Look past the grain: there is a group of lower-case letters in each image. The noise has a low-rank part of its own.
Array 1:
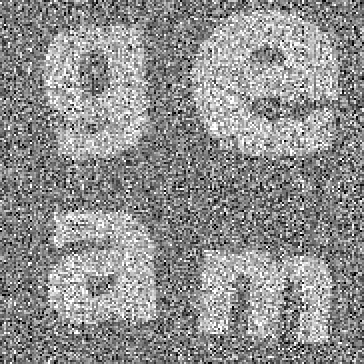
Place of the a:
bottom left
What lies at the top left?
g
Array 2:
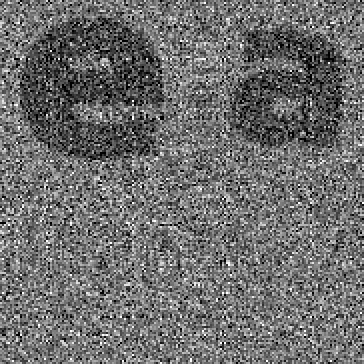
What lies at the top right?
a
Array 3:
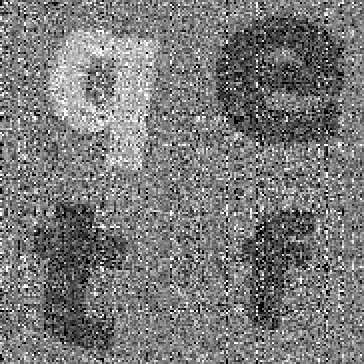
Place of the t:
bottom left
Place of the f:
bottom right
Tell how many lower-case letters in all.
4
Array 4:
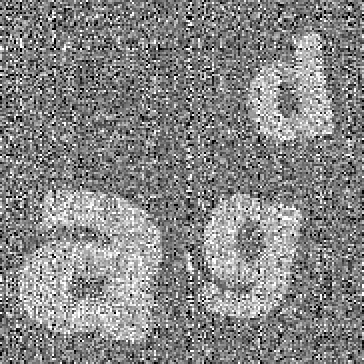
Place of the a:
bottom left
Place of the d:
top right
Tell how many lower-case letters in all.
3
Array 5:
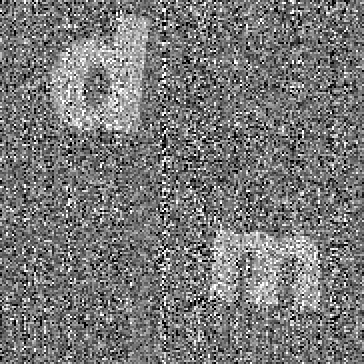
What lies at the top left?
d
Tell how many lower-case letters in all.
2
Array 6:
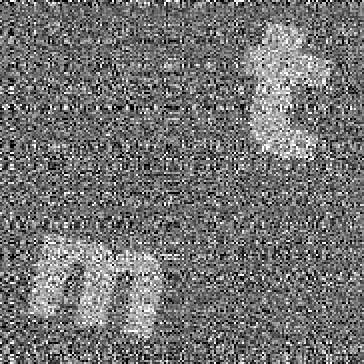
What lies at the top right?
t
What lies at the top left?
nothing
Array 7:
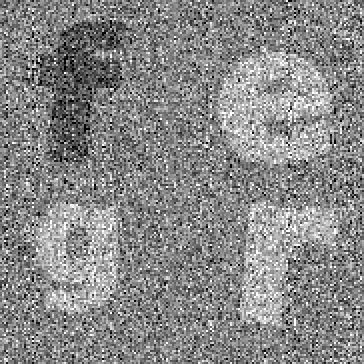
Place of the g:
bottom left
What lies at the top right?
e
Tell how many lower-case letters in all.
4
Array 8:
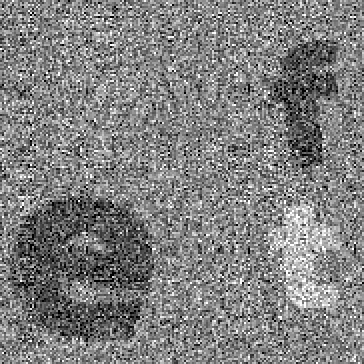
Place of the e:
bottom left
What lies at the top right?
f
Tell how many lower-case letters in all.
3
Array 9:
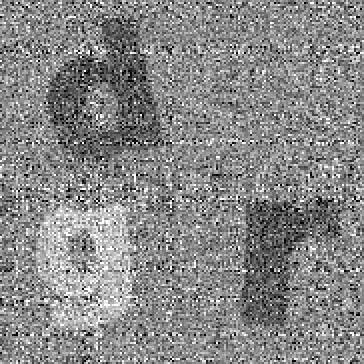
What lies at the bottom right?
r
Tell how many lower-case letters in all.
3
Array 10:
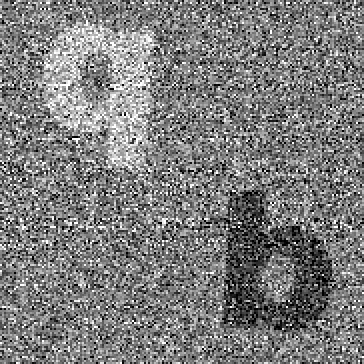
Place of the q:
top left
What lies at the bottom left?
nothing
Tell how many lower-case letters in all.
2
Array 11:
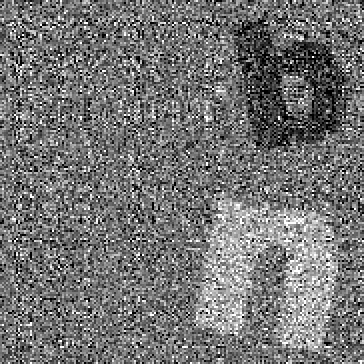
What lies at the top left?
nothing
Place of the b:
top right
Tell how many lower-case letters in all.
2
